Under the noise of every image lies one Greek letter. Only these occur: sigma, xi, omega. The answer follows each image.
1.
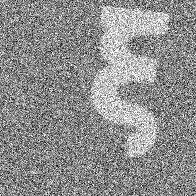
xi
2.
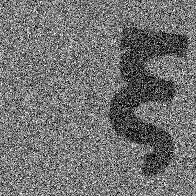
xi
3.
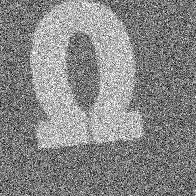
omega
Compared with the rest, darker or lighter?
lighter
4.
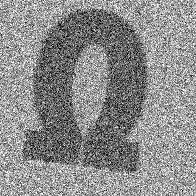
omega
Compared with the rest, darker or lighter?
darker
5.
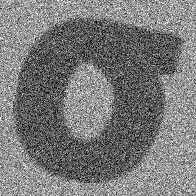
sigma
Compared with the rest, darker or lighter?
darker
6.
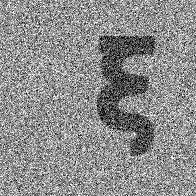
xi
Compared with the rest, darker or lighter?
darker
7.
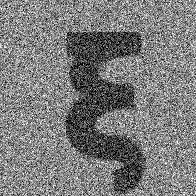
xi
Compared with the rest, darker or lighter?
darker
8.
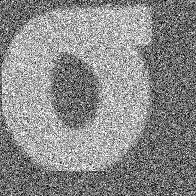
sigma
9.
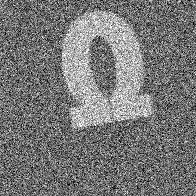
omega
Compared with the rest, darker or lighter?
lighter
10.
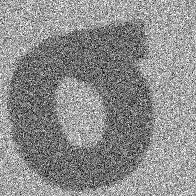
sigma
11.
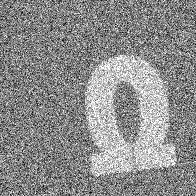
omega
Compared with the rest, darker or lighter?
lighter
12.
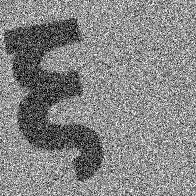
xi
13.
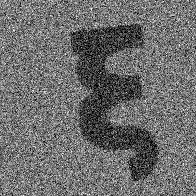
xi
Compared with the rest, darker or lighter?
darker
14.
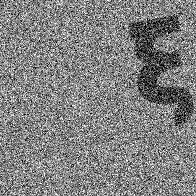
xi
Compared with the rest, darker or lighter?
darker
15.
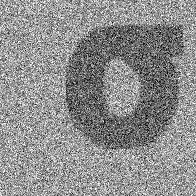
sigma
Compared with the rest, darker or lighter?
darker
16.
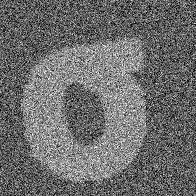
sigma
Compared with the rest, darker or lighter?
lighter
